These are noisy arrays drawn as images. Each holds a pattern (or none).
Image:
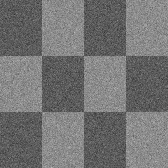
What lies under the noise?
a checkerboard
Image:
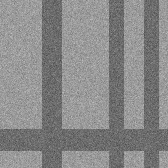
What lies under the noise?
bands of rows crossing bands of columns
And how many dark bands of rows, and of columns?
1 and 3
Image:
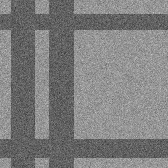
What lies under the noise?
bands of rows crossing bands of columns
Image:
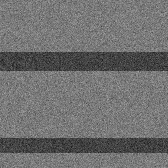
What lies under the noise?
bands of rows
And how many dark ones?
2
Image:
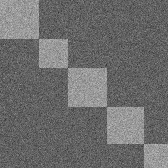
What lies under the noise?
blocks along the diagonal
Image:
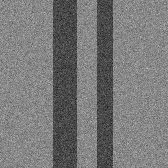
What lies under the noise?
bands of columns
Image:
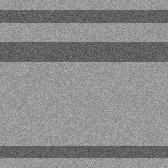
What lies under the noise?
bands of rows
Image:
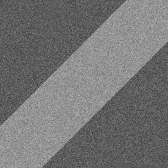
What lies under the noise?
a diagonal band
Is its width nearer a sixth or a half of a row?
a half
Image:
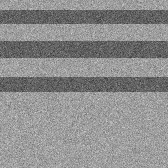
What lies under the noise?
bands of rows
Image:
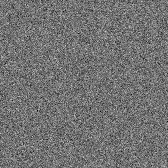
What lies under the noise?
only noise
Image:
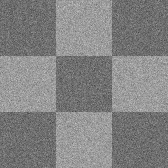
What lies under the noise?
a checkerboard
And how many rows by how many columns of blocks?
3 by 3
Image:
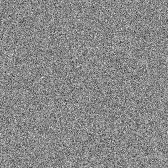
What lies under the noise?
only noise
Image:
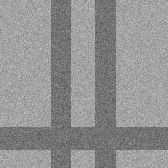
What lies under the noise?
bands of rows crossing bands of columns
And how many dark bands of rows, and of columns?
1 and 2
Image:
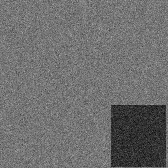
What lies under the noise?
one block
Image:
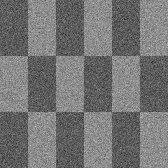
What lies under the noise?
a checkerboard
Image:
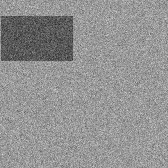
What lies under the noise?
one block
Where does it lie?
top left
